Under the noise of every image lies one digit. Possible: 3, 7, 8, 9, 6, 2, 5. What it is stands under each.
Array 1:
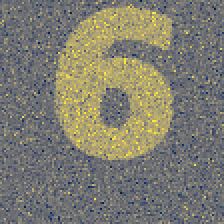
6
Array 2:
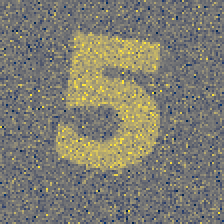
5
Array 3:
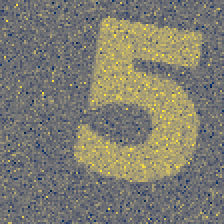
5
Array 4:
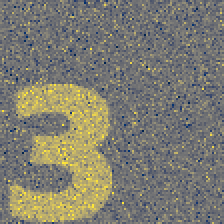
3
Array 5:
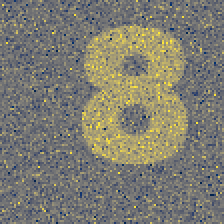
8
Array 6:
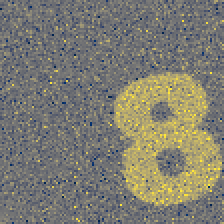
8
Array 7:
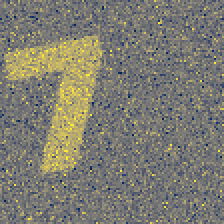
7
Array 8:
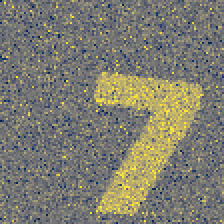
7
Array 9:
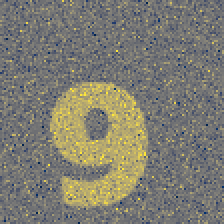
9
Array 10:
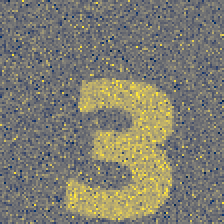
3
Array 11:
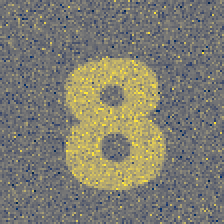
8
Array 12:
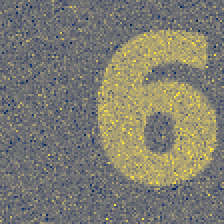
6
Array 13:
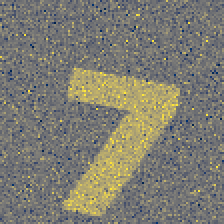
7
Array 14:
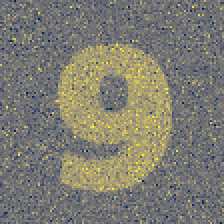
9
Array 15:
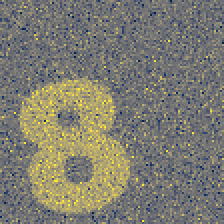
8
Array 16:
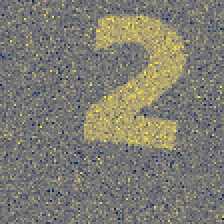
2
